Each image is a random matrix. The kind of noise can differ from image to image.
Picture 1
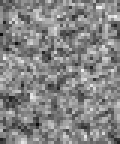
blotchy
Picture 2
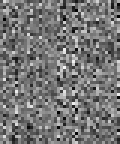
columns of uneven size
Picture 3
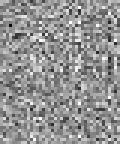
low rank plus noise
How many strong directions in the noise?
two
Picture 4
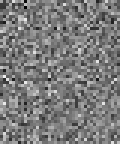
low rank plus noise
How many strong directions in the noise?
five to eight
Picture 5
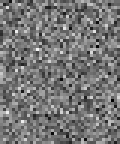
independent entries
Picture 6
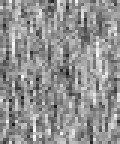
streaked along the columns
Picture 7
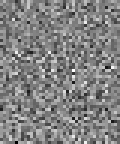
low rank plus noise
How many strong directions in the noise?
three or four
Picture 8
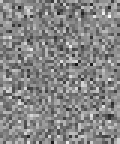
low rank plus noise
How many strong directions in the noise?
five to eight
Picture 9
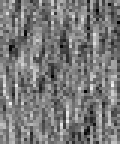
streaked along the columns
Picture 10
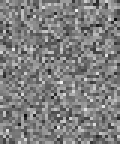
independent entries
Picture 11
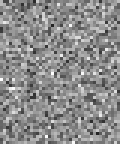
independent entries
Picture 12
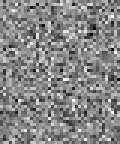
low rank plus noise
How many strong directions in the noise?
two
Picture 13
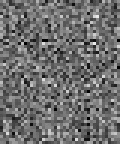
low rank plus noise
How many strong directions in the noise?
two
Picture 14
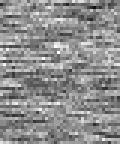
streaked along the rows
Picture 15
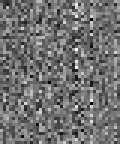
columns of uneven size
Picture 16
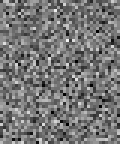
independent entries
